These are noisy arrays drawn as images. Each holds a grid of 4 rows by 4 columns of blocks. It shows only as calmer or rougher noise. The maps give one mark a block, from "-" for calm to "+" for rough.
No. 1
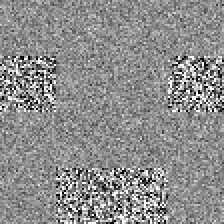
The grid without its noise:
- - - -
+ - - +
- - - -
- + + -
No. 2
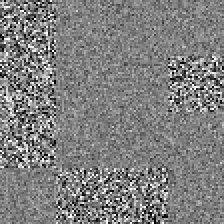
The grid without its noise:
+ - - -
+ - - +
+ - - -
- + + -
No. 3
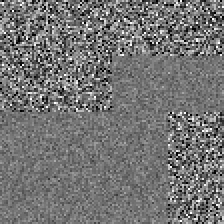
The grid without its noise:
+ + + +
+ + - -
- - - +
- - - +
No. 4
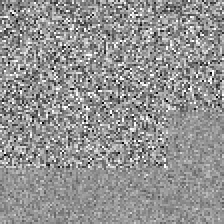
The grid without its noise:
+ + + +
+ + + +
+ + + -
- - - -
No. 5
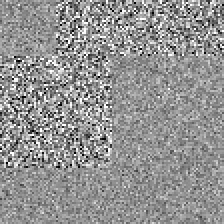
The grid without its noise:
- + + +
+ + - -
+ + - -
- - - -
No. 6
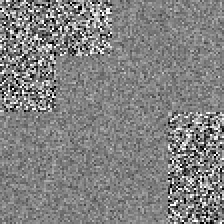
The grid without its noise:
+ + - -
+ - - -
- - - +
- - - +
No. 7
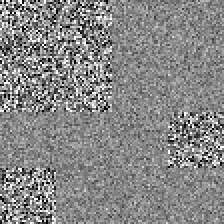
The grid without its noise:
+ + - -
+ + - -
- - - +
+ - - -
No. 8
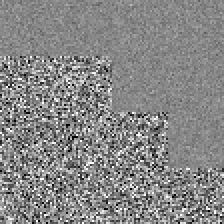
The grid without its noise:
- - - -
+ + - -
+ + + -
+ + + +
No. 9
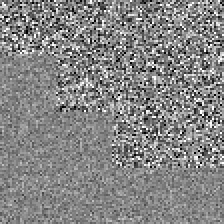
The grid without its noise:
+ + + +
- + + +
- - + +
- - - -
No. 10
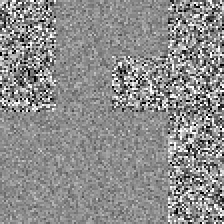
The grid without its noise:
+ - - +
+ - + +
- - - +
- - - +
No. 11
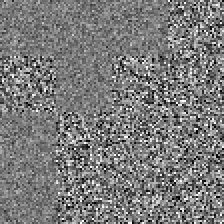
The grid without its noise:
- - - +
+ - + +
- + + +
- + + +
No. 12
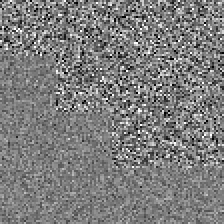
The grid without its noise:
+ + + +
- + + +
- - + +
- - - -
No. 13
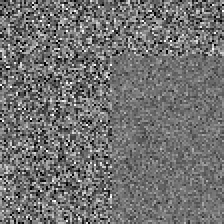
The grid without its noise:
+ + + +
+ + - -
+ + - -
+ + - -
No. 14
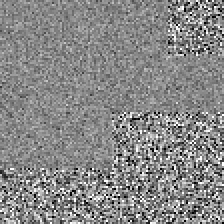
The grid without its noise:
- - - +
- - - -
- - + +
+ + + +
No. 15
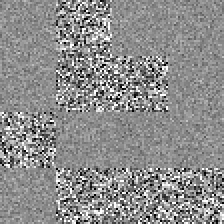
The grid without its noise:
- + - -
- + + -
+ - - -
- + + +
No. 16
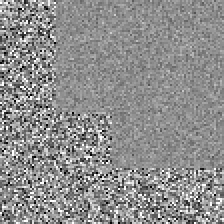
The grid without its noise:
+ - - -
+ - - -
+ + - -
+ + + +
